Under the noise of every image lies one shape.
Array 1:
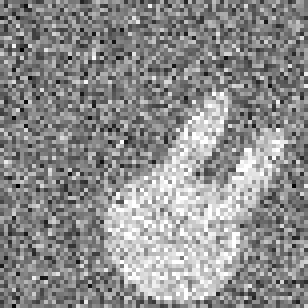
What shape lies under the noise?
rabbit's head
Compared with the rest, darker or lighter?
lighter
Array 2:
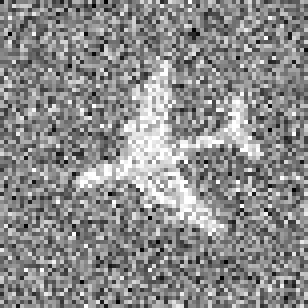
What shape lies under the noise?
airplane
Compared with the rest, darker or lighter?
lighter
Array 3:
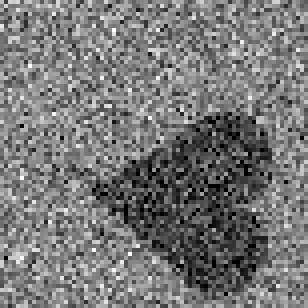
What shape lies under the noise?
heart
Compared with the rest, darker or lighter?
darker
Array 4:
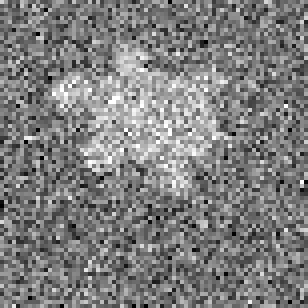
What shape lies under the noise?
turtle
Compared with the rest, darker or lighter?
lighter
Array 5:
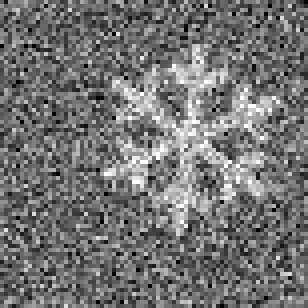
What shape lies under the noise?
snowflake
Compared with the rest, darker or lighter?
lighter
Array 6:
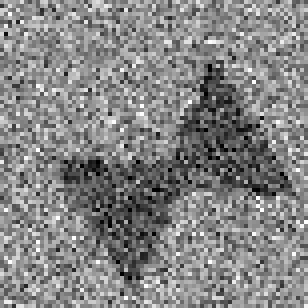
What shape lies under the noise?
bow tie
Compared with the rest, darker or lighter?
darker
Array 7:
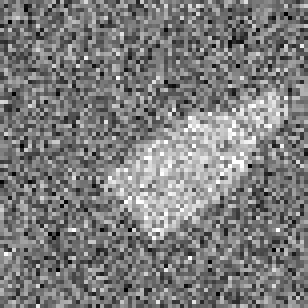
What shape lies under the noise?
bottle
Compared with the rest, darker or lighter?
lighter
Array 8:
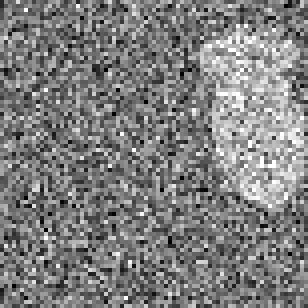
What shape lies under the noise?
footprint
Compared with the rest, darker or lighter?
lighter
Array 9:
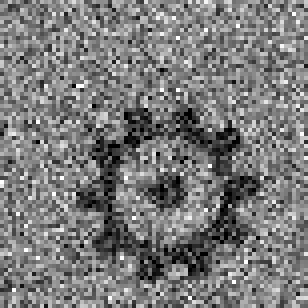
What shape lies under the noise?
gear
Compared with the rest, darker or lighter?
darker
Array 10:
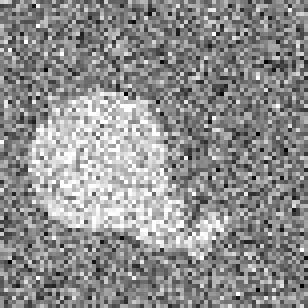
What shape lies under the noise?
pear
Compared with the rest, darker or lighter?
lighter
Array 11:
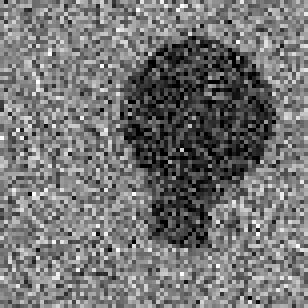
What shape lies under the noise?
light bulb
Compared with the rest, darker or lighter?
darker
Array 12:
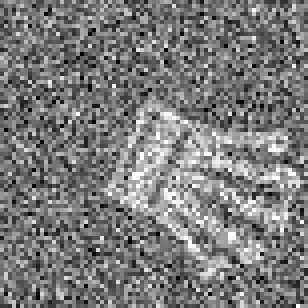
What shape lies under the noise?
chess queen
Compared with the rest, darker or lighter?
lighter
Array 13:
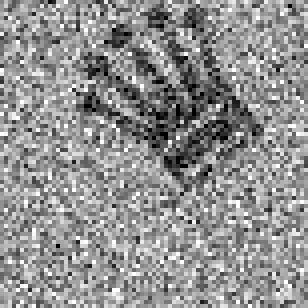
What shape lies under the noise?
chess queen
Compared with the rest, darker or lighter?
darker
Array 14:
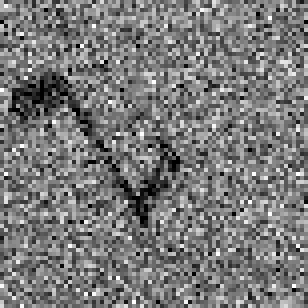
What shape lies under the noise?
musical note
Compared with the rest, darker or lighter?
darker
